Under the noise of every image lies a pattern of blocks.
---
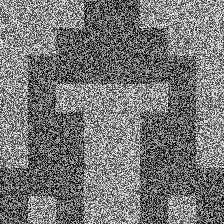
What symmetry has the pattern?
left and right mirror each other
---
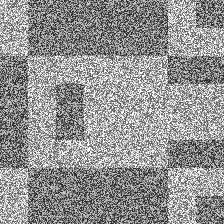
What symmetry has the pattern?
top and bottom mirror each other
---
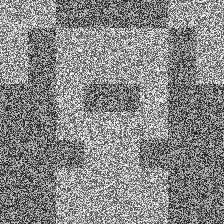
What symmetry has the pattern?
left and right mirror each other
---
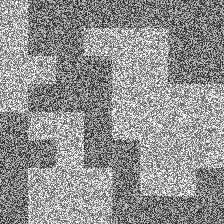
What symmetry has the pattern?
no symmetry
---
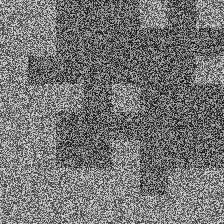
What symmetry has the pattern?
mirrored about the diagonal from the bottom left
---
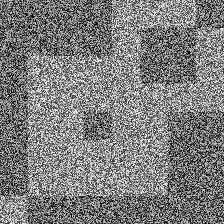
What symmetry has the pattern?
mirrored about the diagonal from the bottom left
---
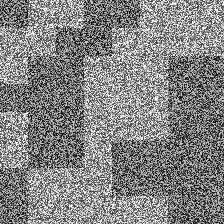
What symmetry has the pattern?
no symmetry
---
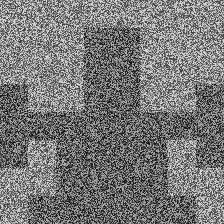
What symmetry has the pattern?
left and right mirror each other
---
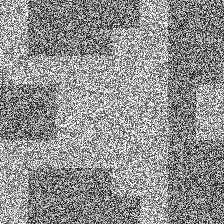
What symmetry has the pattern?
top and bottom mirror each other
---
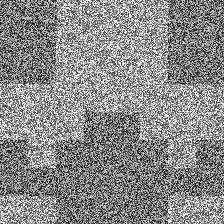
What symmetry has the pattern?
left and right mirror each other
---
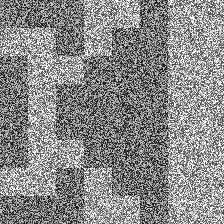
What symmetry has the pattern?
top and bottom mirror each other
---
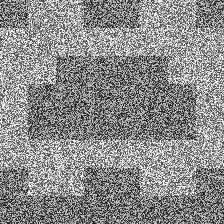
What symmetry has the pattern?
left and right mirror each other
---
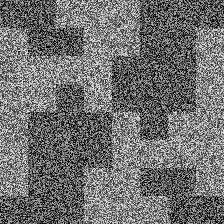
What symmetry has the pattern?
the same after a half turn
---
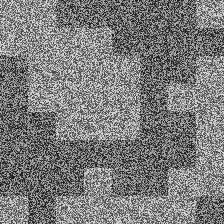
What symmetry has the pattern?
mirrored about the diagonal from the top left
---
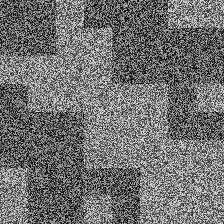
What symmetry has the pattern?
mirrored about the diagonal from the top left
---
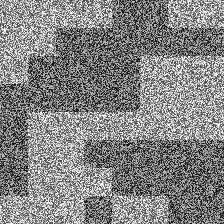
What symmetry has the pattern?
no symmetry
